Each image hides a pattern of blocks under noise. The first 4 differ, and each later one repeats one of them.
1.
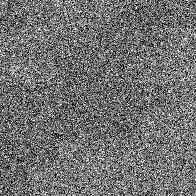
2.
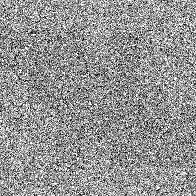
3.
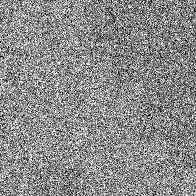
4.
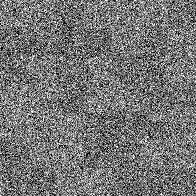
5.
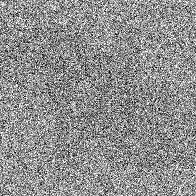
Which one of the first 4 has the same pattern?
2
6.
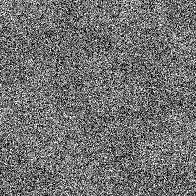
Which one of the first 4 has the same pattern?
4
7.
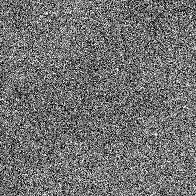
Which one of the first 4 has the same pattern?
1
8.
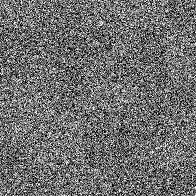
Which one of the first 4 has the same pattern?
4
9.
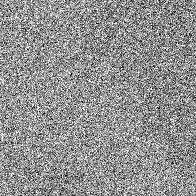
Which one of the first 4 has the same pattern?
3
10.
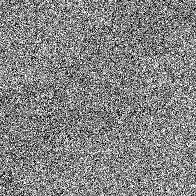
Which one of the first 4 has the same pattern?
1
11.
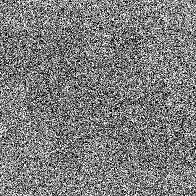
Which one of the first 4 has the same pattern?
2
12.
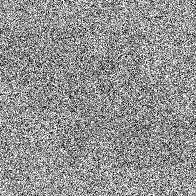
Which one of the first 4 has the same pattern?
2
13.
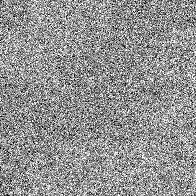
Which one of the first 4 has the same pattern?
1
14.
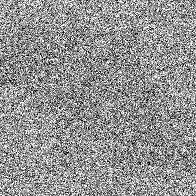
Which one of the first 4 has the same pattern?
2
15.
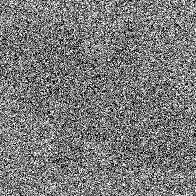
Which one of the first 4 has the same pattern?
2
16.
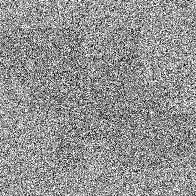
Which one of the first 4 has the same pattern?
2
